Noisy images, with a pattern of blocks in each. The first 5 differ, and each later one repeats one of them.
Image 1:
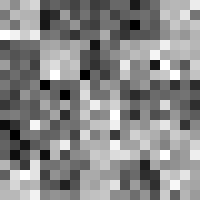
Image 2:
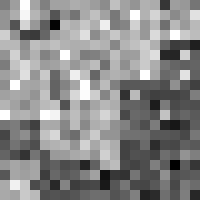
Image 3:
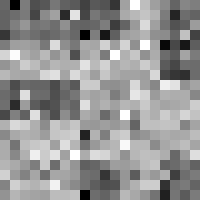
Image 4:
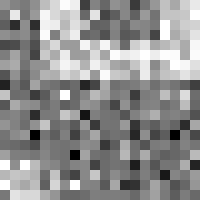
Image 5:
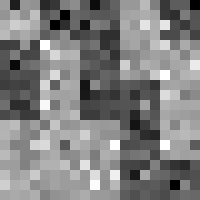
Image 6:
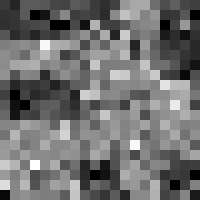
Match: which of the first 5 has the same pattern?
3
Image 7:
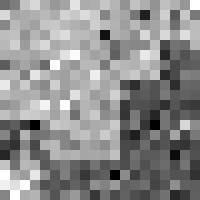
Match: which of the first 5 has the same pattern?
2
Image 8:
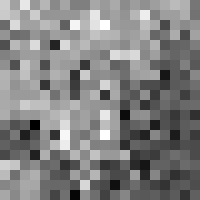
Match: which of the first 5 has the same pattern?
2
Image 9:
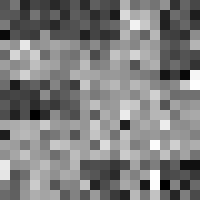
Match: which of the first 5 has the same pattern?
3
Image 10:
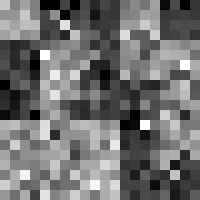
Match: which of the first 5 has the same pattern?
5
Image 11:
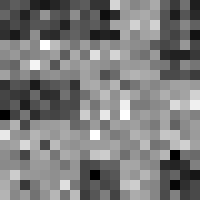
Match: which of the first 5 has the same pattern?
3
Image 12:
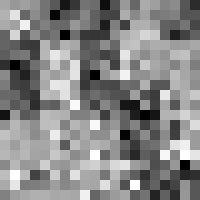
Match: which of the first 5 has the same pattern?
5
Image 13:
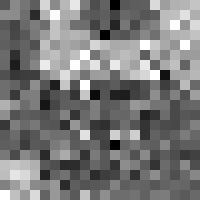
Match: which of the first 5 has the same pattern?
4
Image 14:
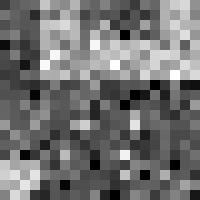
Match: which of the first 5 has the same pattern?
4
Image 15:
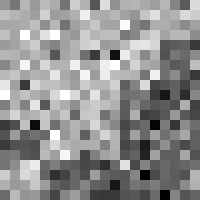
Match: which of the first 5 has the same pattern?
2
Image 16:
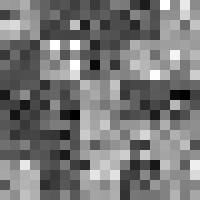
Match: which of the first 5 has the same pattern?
1
